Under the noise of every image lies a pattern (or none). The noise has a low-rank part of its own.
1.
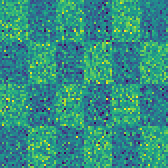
a checkerboard
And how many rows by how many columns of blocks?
4 by 6
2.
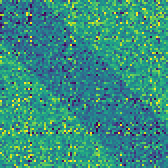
a diagonal band
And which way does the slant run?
top left to bottom right
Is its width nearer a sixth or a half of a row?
a half
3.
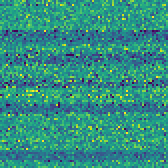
bands of rows
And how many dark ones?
5
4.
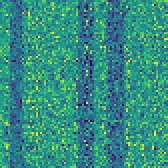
bands of columns
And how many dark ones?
3
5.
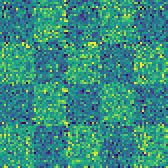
a checkerboard
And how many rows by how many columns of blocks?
4 by 5
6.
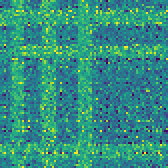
bands of rows crossing bands of columns
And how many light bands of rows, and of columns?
3 and 3
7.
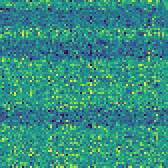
bands of rows
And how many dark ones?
3
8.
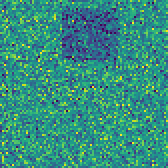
one block
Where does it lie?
top middle
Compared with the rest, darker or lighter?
darker
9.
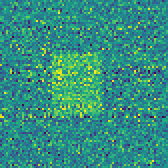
one block
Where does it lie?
centre
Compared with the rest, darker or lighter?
lighter
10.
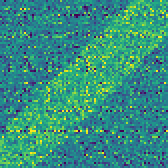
a diagonal band
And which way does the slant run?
bottom left to top right
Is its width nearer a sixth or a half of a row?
a half
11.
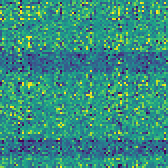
bands of rows
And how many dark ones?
2
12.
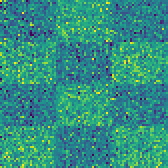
a checkerboard
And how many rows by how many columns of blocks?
4 by 3
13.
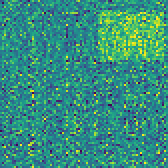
one block
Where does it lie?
top right
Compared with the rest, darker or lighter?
lighter
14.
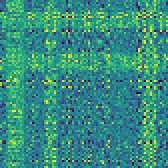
bands of rows crossing bands of columns
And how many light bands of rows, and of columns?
2 and 3
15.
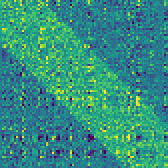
a diagonal band
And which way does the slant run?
top left to bottom right
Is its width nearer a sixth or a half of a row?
a half
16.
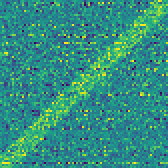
a diagonal band
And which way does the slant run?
bottom left to top right
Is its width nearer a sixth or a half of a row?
a sixth
